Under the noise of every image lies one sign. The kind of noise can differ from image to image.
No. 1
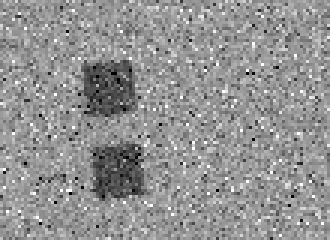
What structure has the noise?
heavy tails
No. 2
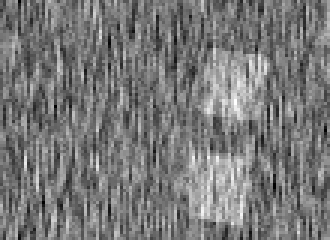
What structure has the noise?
streaked along the columns
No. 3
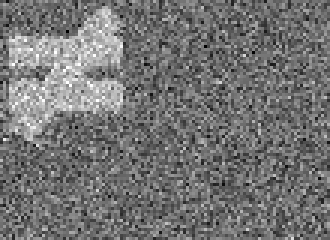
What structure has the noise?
independent entries
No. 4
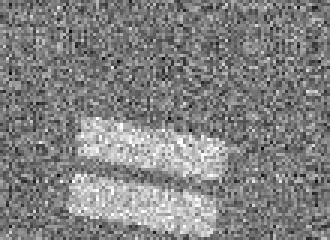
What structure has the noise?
low rank plus noise
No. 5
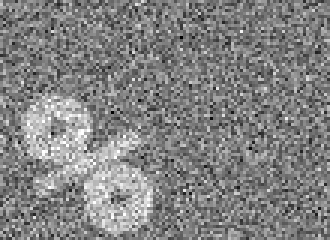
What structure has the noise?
independent entries
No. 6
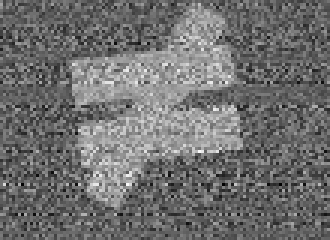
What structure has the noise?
rows of uneven size
